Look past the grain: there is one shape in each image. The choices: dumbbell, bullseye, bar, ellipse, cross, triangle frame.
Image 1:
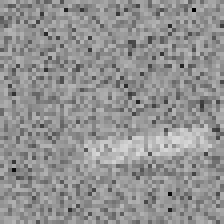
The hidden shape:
bar
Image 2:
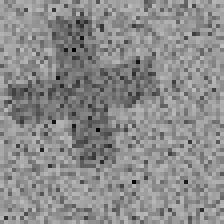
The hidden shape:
cross
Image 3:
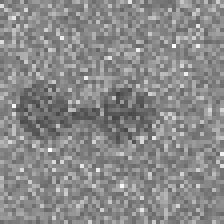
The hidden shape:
dumbbell
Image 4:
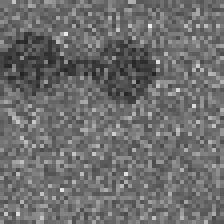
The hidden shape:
dumbbell
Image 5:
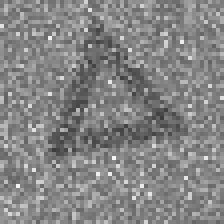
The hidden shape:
triangle frame
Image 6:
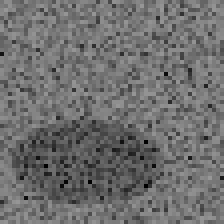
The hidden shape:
ellipse
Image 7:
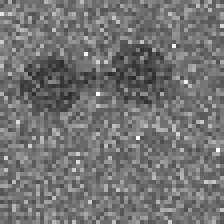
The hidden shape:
dumbbell
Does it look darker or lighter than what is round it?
darker
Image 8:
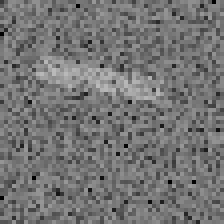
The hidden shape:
bar
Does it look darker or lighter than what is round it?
lighter
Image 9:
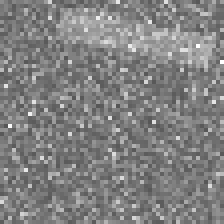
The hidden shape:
bar
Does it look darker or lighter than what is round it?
lighter
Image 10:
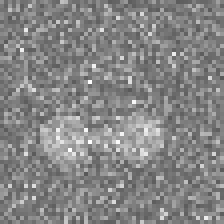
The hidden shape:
dumbbell
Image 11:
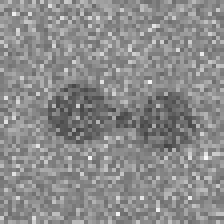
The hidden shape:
dumbbell
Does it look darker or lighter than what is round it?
darker
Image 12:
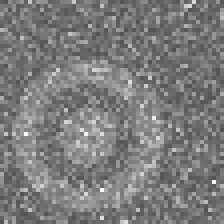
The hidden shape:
bullseye
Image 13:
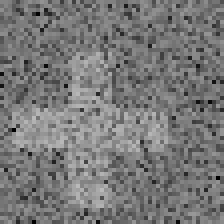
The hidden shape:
cross
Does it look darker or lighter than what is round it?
lighter
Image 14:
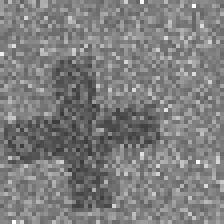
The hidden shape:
cross
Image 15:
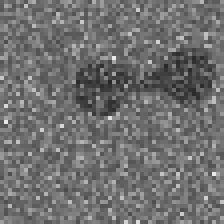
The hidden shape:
dumbbell
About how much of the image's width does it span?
two thirds
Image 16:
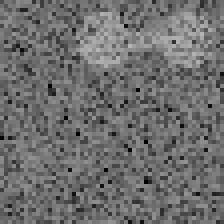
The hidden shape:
dumbbell
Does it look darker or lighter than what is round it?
lighter
